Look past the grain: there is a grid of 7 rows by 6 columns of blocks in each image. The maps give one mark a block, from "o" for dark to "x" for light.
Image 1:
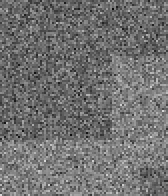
o o o o o o
o o o o o o
o o o o x x
o o o o x x
o o o o x x
x x x x x x
x x x x x o
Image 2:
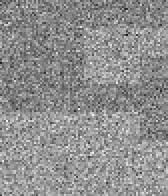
o o o o o o
o o o x x x
o o o x x o
o o o o o o
x x x x x o
x x x x x x
x x x x x x
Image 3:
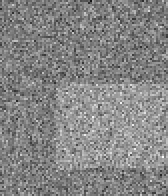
o o o o o o
o o o o o o
o o o o o o
o o x x x x
o o x x x x
o o x x x x
o o o o o o
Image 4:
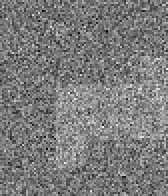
o o o o o o
o o o o o o
o o o o o x
o o x x x x
o o x x x x
o o x o o o
o o o o o o
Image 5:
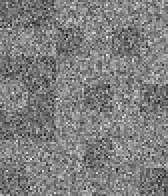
o o x x x x
x x o x o x
o o x x x x
x o x o x o
o o x x x x
x x x o x x
o x x x x o
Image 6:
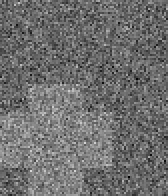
o o o o o o
o o o o o o
o o o o o o
o x x o o o
x x x x o o
x x x x o o
o x x o o o
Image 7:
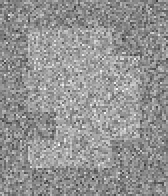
o o o o o o
o x x x o o
o x x x x o
o x x x x o
o o x x x o
o x x x o o
o o o o o o
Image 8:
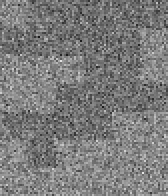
x o o o o o
o o o o o x
x x x o o x
x x o o o o
o o o o x x
x o x x x x
x x x x x x
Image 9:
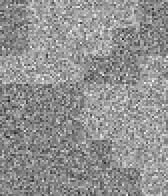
o x x x x o
o x x x o o
x x x o o x
o o o x x x
o o o x x x
o o o o x x
o o o o o x
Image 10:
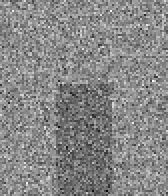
x x x x x x
x x x x x x
x x x x x x
x x o o x x
x x o o x x
x x o o x x
x x o o x x
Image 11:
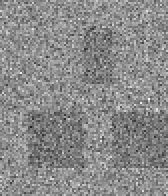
x x x x x x
x x x o x x
x x x o x x
x x x x x x
x o o x o o
x o o x o o
x x x x x x
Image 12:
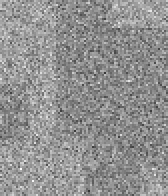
x x o o x x
x x o o o o
x x o o o o
o x o o o o
o x o o o o
x x x o o o
x x x o o x
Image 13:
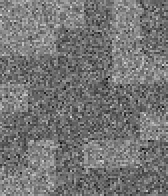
x x x o x o
x x o o x o
o o o o x x
x o o o o o
o o o o o x
o x o x x o
x x o o o o
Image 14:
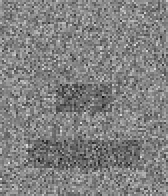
x x x x x x
x x x x x x
x x x x x x
x x o o x x
x x x x x x
x o o o o x
x x x x x x
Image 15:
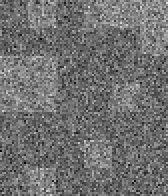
o x o x x x
o o o o o x
x x o o o o
x x o o x o
o o o o o o
o o o x o o
o x o o o o
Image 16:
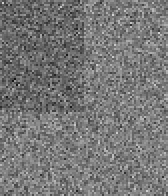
o o o x x x
o o o x x x
o o o x x x
o o o x x x
x x x x x x
x x x x x x
x x x x x x
